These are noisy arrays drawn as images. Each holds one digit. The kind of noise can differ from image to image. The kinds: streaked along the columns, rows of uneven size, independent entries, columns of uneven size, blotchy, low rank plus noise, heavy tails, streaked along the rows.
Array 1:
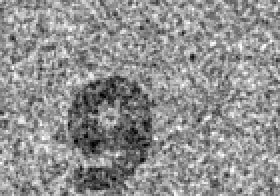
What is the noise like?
blotchy
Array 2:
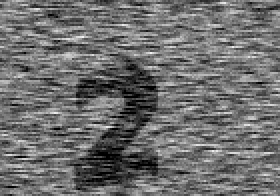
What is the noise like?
streaked along the rows
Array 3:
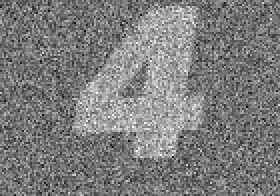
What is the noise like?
independent entries
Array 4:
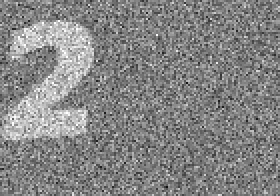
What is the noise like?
independent entries
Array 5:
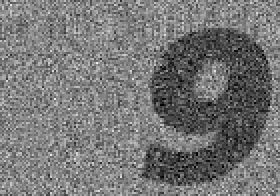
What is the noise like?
low rank plus noise
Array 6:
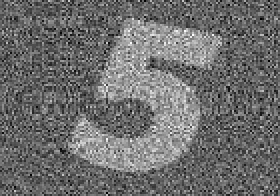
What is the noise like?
low rank plus noise
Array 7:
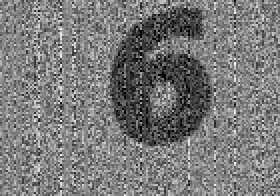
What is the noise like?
columns of uneven size
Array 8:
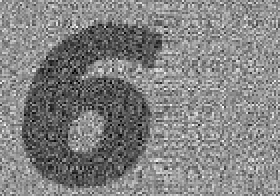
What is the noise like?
low rank plus noise
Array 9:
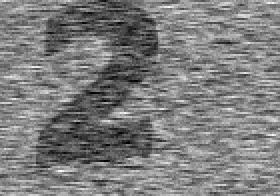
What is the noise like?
streaked along the rows
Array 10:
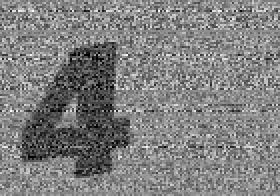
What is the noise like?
rows of uneven size
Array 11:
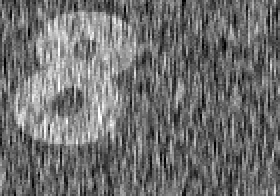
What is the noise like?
streaked along the columns
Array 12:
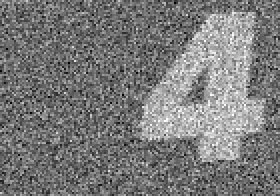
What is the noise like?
independent entries
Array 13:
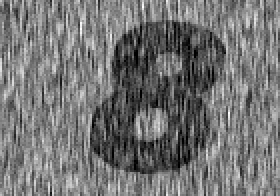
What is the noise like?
streaked along the columns
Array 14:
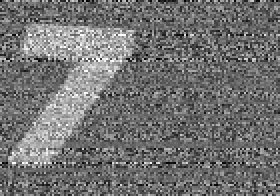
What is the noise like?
rows of uneven size
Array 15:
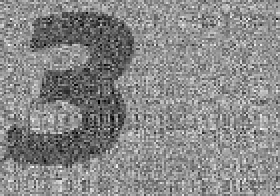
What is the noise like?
low rank plus noise
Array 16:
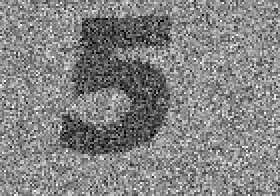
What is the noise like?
independent entries
